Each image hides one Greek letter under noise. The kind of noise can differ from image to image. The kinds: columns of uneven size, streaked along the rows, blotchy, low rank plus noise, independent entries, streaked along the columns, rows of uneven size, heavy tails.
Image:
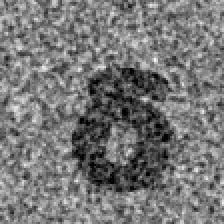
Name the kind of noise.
blotchy
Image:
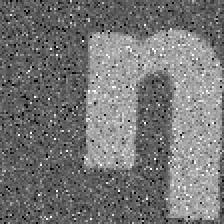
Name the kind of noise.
heavy tails
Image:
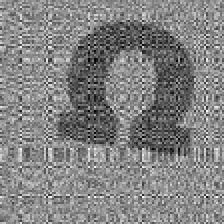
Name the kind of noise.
low rank plus noise
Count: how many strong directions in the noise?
one
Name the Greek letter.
omega
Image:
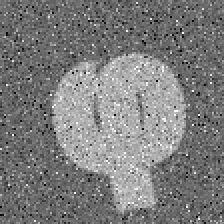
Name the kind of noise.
heavy tails
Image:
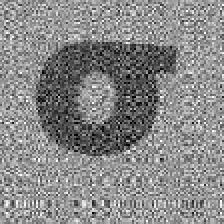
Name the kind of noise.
low rank plus noise
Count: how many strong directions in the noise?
two
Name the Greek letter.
sigma
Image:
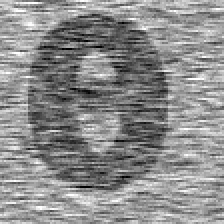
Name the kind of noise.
streaked along the rows
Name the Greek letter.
theta
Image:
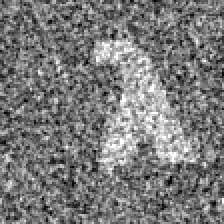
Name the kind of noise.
blotchy
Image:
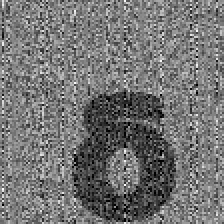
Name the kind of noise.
columns of uneven size
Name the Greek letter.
delta
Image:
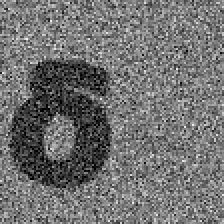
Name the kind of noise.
independent entries
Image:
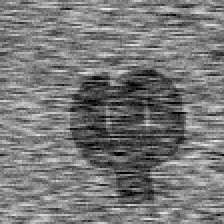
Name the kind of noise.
streaked along the rows
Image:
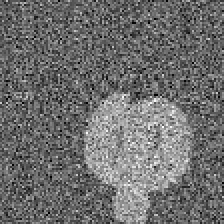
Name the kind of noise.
low rank plus noise
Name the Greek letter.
phi
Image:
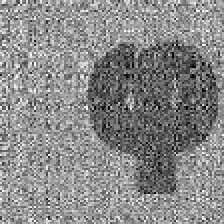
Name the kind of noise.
low rank plus noise
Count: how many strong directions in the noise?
three or four
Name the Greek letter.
phi
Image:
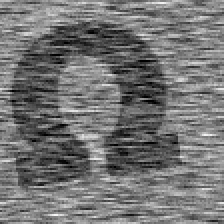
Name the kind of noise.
streaked along the rows
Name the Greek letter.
omega
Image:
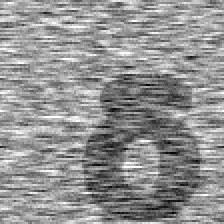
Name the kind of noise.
streaked along the rows
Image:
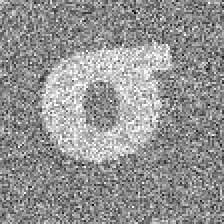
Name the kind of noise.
independent entries
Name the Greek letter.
sigma
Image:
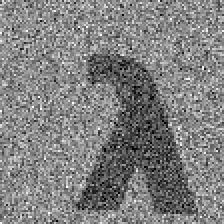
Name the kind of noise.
independent entries
